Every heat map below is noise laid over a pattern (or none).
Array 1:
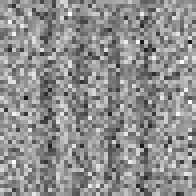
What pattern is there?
bands of columns
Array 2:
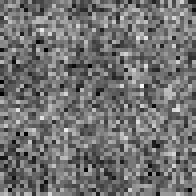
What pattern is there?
bands of rows crossing bands of columns
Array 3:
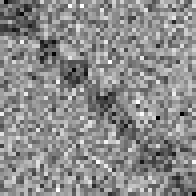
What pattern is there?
blocks along the diagonal
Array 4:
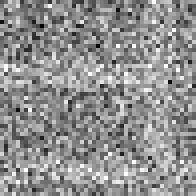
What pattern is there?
bands of rows crossing bands of columns
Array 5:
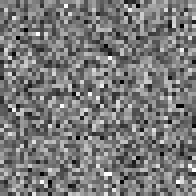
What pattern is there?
only noise
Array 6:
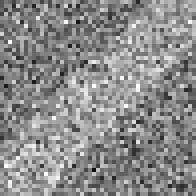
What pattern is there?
a diagonal band
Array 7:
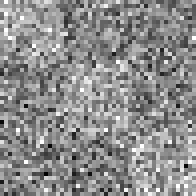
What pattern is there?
blocks along the diagonal
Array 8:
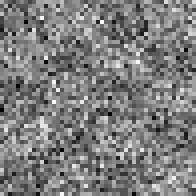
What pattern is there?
a checkerboard
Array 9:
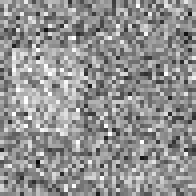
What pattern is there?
one block
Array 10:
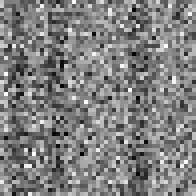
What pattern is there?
bands of columns
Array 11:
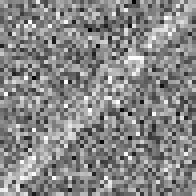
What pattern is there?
a diagonal band
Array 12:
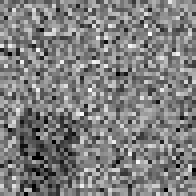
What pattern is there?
one block
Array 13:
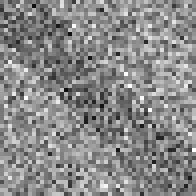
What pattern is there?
a diagonal band
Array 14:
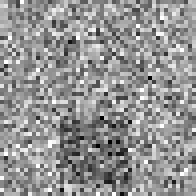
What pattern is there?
one block
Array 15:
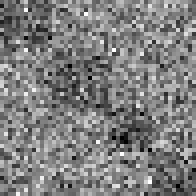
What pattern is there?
blocks along the diagonal
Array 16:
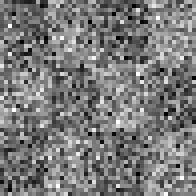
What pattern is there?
a checkerboard
